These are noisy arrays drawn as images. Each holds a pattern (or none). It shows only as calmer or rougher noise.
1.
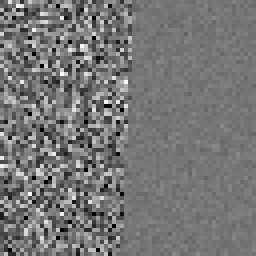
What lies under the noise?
a sharp edge
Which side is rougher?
left
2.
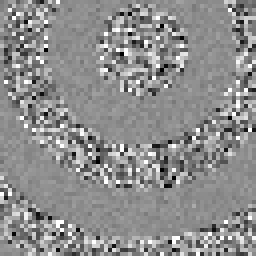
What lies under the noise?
rings round one point
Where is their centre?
top middle
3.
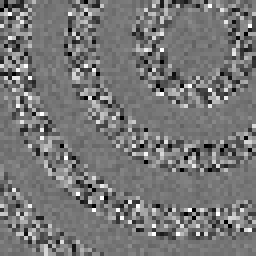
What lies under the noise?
rings round one point
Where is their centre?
top right
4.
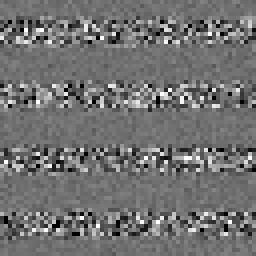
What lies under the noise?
horizontal stripes
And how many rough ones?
4
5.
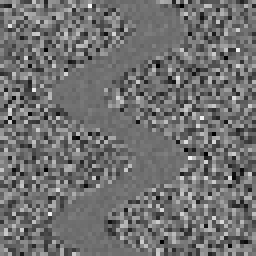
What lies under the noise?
a wavy band
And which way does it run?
top to bottom
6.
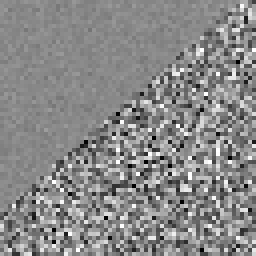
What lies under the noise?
a sharp edge
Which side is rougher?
bottom right
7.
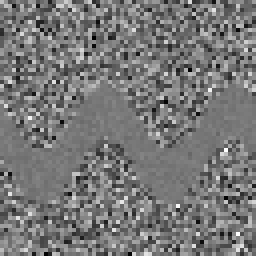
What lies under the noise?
a wavy band
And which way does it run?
left to right
